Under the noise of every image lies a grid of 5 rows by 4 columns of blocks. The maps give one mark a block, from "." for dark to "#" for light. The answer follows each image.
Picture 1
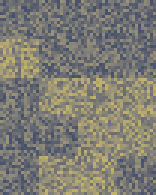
. . . .
# . . .
. # # #
. . # #
. # # .
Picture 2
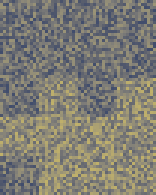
. . . .
. . . .
. # . #
# # # #
. # # #
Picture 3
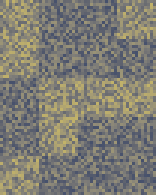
# . . #
# . . .
. # # #
. # . .
# . . .
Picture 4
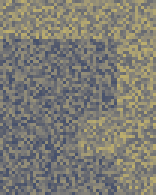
# # # #
. . . #
. . . #
. . # #
. . . #
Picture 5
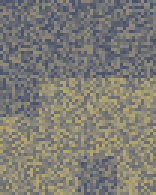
. . . .
. . . .
. # # #
# # # #
# # . #
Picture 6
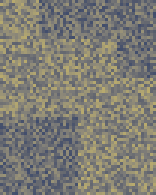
# . . .
# # # .
# # # #
. . # #
. . # #
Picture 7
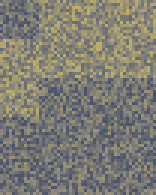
. # # #
# # # #
# . . .
. . . .
. . . .
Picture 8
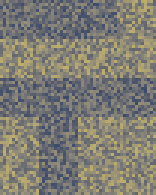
. . . #
# # # #
. . . .
# . # #
# . # #
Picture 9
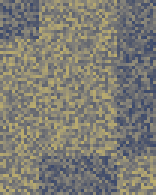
. # # .
# # # .
# # # .
# # # .
# . . #
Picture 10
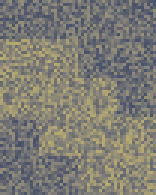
. . . .
# # . .
# # # .
. # # #
. . # #
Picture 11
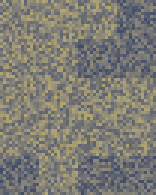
# # # .
# # . .
# # # #
# # # #
. # . .
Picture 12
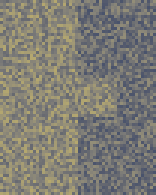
# # . .
# # . .
# # # .
# # . .
# # . .
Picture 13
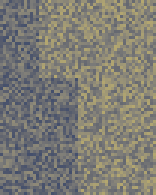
. # # #
. # # #
. . # #
. . # #
. . # #
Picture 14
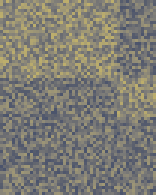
# # # .
# # # .
. . . #
. . . .
. . . .
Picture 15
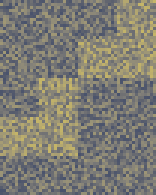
. . . #
. . # #
. # . .
# # . .
. . . .
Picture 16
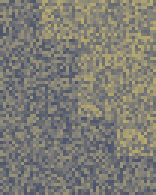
. # # #
. . # #
. . # #
. . . #
. . . .
